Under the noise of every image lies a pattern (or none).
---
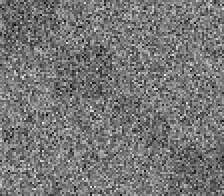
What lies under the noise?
blocks along the diagonal
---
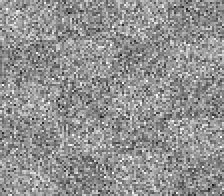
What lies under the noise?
a checkerboard
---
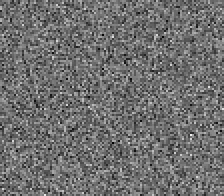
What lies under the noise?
only noise
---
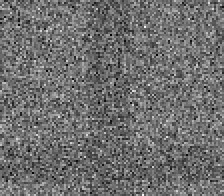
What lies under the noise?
bands of rows crossing bands of columns
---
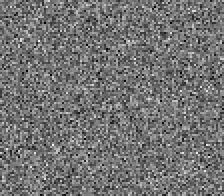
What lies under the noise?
only noise
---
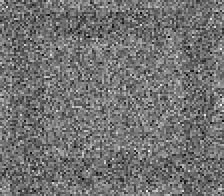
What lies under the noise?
bands of rows crossing bands of columns
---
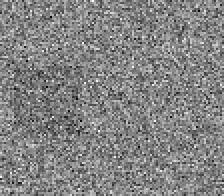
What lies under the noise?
one block
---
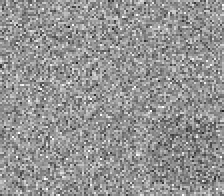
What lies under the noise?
one block
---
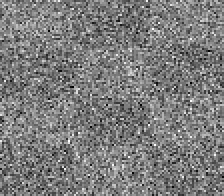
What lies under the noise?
a checkerboard
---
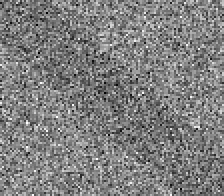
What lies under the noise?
a diagonal band
